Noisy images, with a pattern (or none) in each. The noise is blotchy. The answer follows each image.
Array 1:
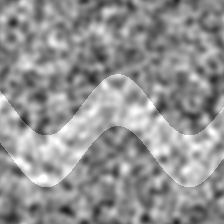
a wavy band
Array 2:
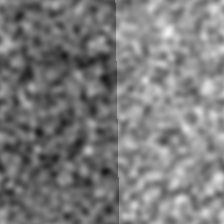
a sharp edge
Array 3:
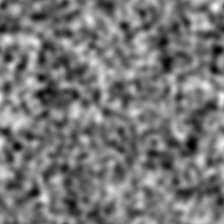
only noise
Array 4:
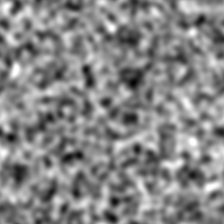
only noise
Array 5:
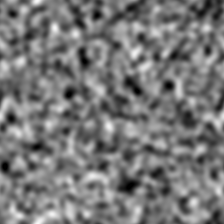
only noise
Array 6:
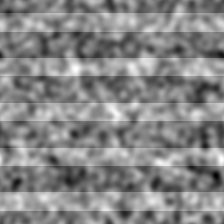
horizontal stripes
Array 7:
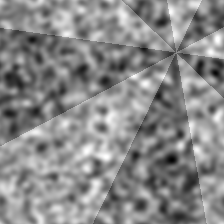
spokes from one point
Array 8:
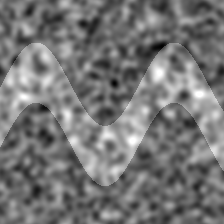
a wavy band
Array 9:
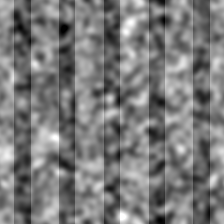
vertical stripes
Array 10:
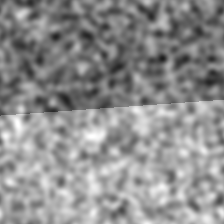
a sharp edge
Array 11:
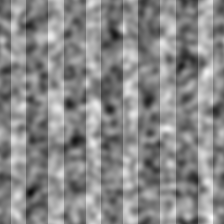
vertical stripes
